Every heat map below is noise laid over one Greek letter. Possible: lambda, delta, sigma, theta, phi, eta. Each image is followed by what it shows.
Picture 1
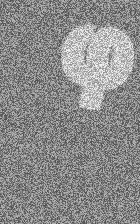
phi
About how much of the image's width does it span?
half
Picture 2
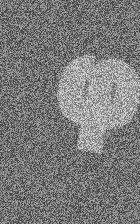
phi
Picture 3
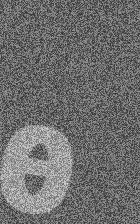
theta
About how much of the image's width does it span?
half
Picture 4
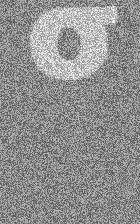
sigma
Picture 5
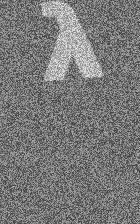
lambda
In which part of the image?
top middle
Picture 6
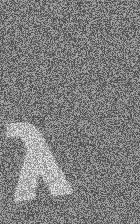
lambda
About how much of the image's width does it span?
half
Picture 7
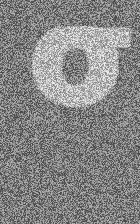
sigma
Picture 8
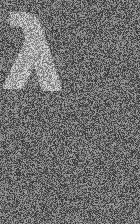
lambda
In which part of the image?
top left
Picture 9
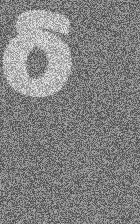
delta
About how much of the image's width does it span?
half
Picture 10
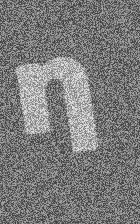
eta
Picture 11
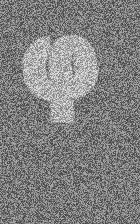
phi
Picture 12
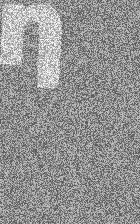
eta
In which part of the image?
top left
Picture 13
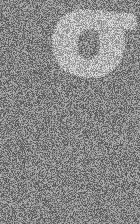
sigma
